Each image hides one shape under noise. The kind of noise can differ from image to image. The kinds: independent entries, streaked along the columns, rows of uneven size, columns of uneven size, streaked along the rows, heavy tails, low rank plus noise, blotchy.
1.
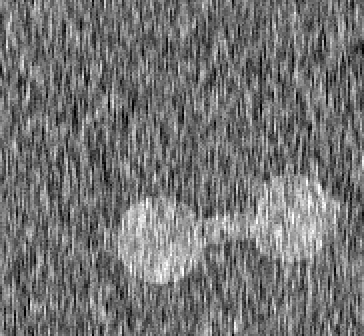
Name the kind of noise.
streaked along the columns
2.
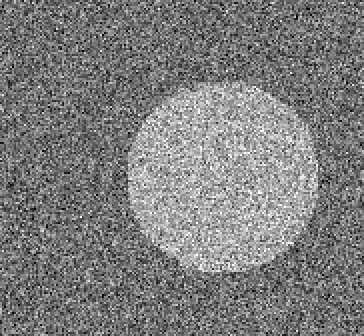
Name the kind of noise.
independent entries
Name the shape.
disc
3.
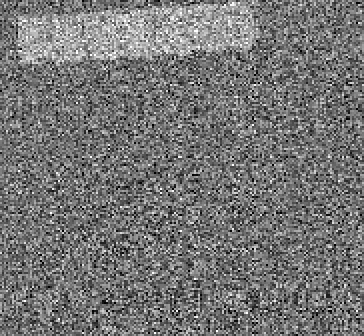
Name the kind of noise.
low rank plus noise
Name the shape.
bar
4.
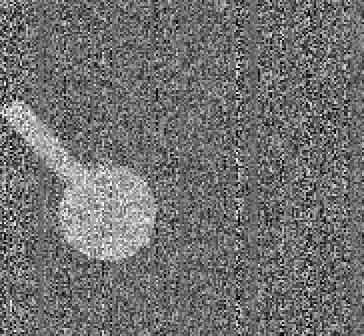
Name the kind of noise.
columns of uneven size
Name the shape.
lollipop
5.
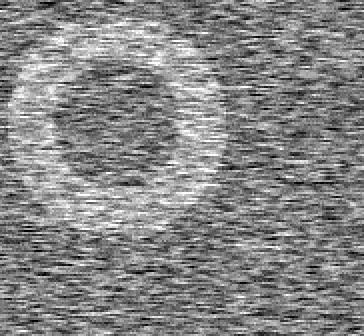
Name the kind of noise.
streaked along the rows
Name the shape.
ring
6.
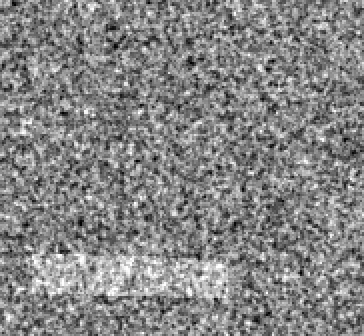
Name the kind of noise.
blotchy
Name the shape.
bar
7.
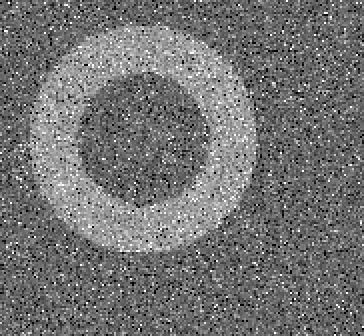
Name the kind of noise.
heavy tails
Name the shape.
ring
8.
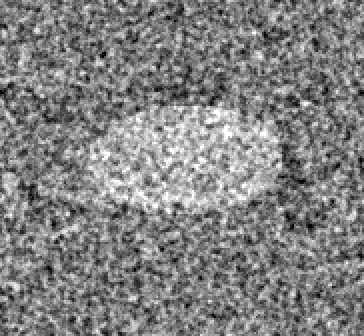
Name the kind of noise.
blotchy
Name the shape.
ellipse
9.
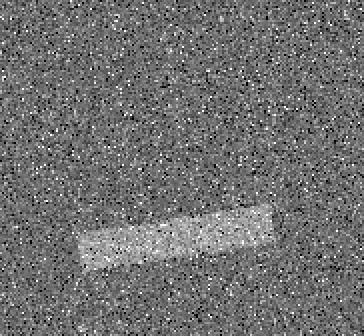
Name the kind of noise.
heavy tails
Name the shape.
bar
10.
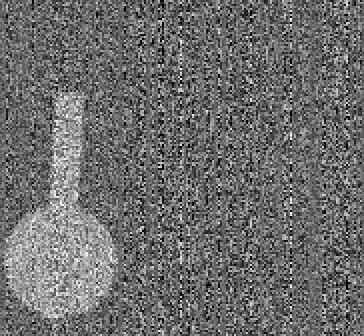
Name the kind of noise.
columns of uneven size
